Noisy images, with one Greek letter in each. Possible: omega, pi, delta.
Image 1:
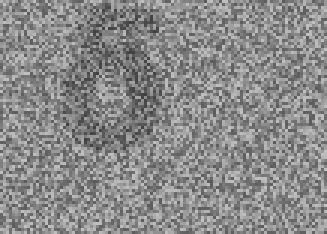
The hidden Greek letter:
delta
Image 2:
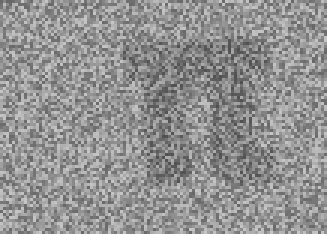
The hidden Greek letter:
pi
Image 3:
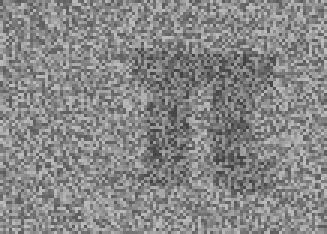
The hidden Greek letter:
pi
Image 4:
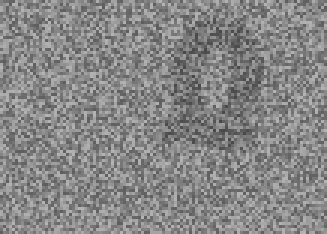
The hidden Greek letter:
omega
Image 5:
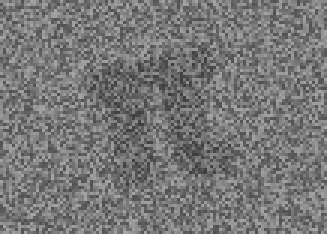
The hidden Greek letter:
pi
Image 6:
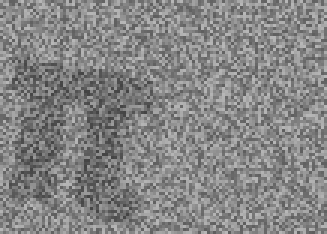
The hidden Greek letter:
pi
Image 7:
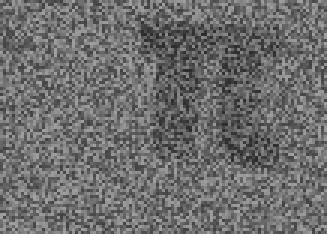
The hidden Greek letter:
pi
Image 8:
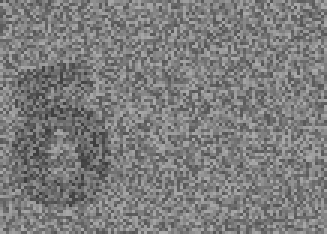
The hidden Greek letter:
delta
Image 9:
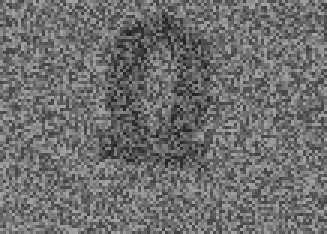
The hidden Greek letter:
omega
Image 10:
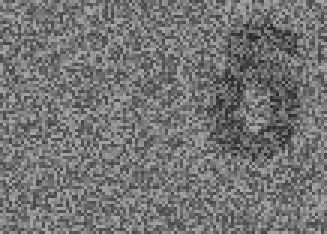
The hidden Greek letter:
delta
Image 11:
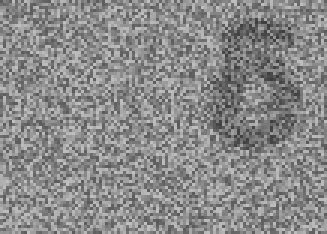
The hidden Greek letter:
delta
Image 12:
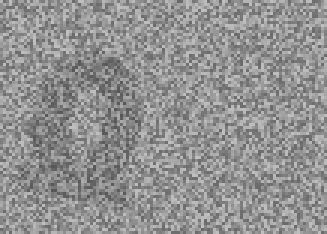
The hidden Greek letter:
omega
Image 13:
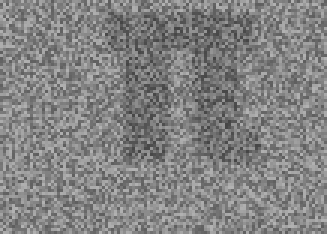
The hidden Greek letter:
pi
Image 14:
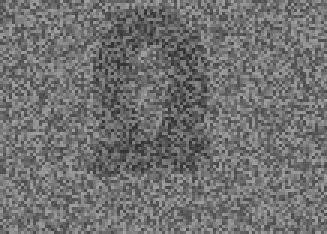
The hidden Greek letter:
omega
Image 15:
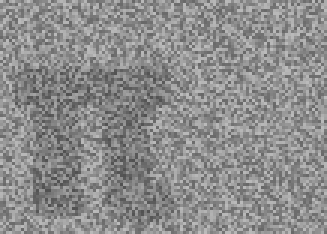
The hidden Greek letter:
pi
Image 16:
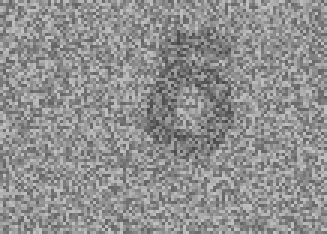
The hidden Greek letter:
delta
